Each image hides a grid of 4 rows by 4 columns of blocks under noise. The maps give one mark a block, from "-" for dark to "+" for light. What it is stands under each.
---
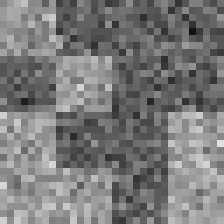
+ - - -
- + - -
+ - - +
+ + - +
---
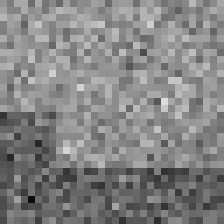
+ + + +
+ + + +
- + + +
- - - -
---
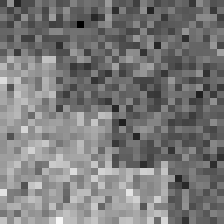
- - - -
+ - - -
+ + - -
+ + + -
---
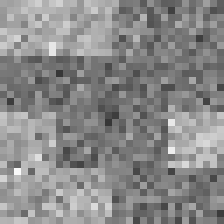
+ + - -
- - - -
+ - - +
+ + - -
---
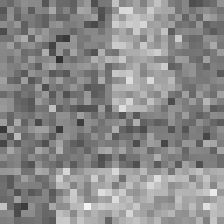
- - + -
- - + -
- - - -
- + + +
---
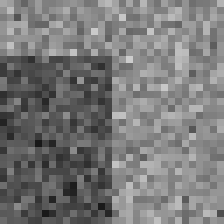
+ + + +
- - + +
- - + +
- - + +
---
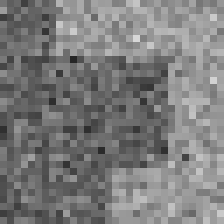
- + + +
- - - +
- - - +
- - + +
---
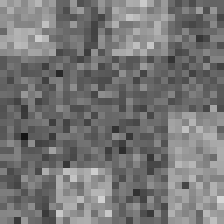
+ - + -
- - - -
- - - +
- + - +
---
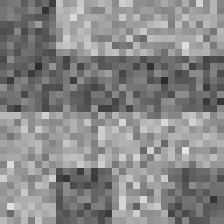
- + + +
- - - -
+ + + +
+ - + -
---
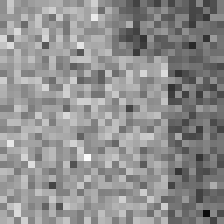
+ + - -
+ + + -
+ + + -
+ + + -
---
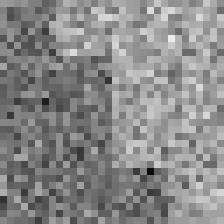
- + + +
- - + +
- - + +
- - - +
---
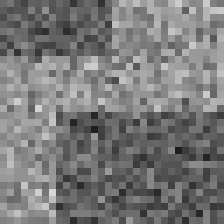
- - + +
+ + + +
+ - - -
+ - - -
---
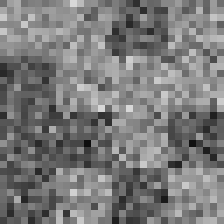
+ + - +
- + + +
- - + -
- + - +
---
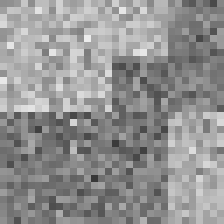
+ + + -
+ + - -
- - - +
- - - +
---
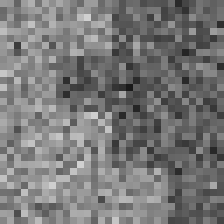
+ + - -
+ - - -
+ + - -
+ + + -
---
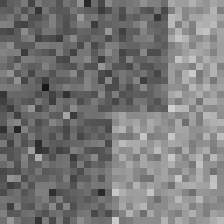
- - - +
- - - +
- - + +
- - + +
